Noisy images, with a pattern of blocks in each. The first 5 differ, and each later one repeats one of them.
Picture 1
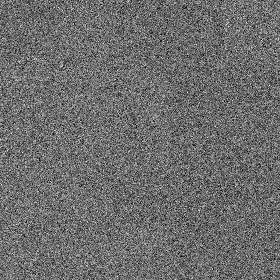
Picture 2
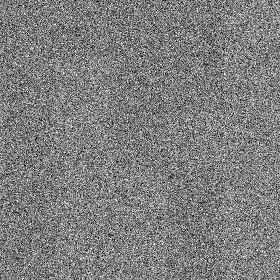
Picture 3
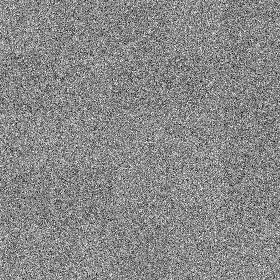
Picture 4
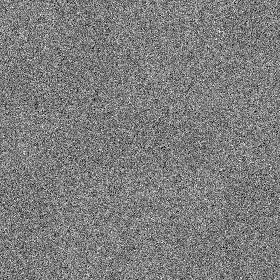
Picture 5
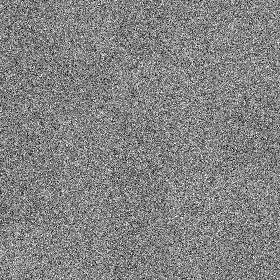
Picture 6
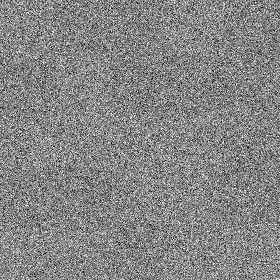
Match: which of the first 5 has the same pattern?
3
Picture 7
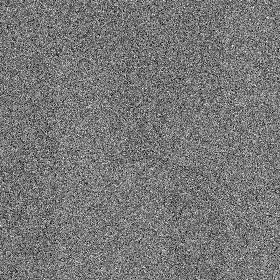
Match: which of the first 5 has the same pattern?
2
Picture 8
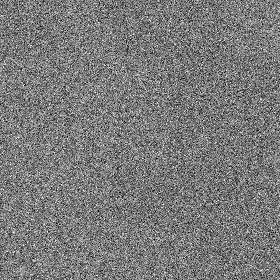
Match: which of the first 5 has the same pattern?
1
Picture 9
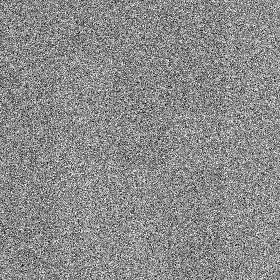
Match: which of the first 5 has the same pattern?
2
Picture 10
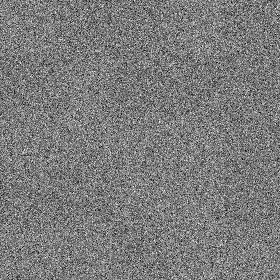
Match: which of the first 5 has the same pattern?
3
